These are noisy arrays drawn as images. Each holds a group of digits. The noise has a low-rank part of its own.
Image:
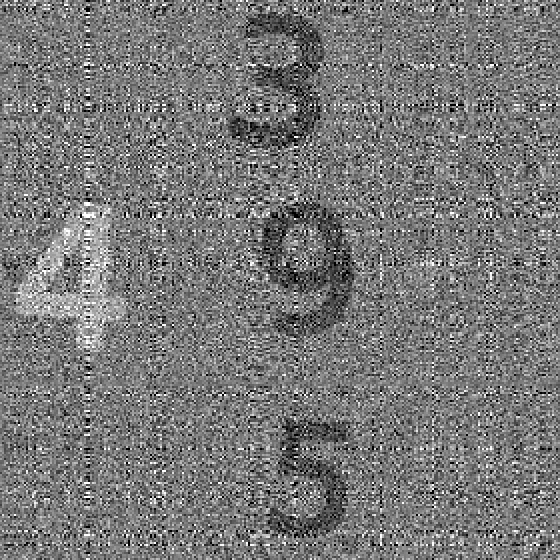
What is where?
top middle: dark 3; middle left: light 4; centre: dark 9; bottom middle: dark 5
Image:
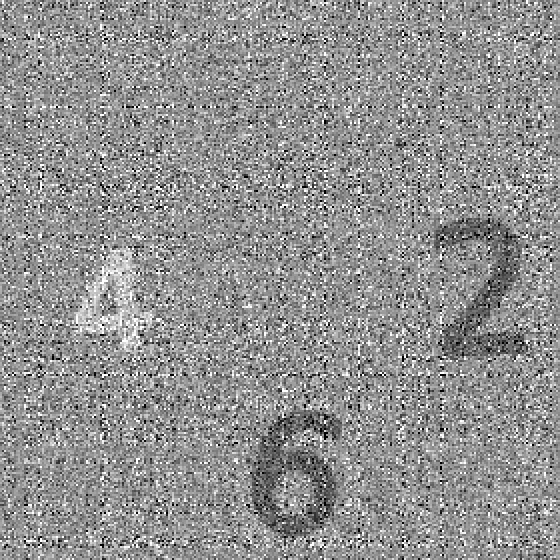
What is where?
middle left: light 4; middle right: dark 2; bottom middle: dark 6
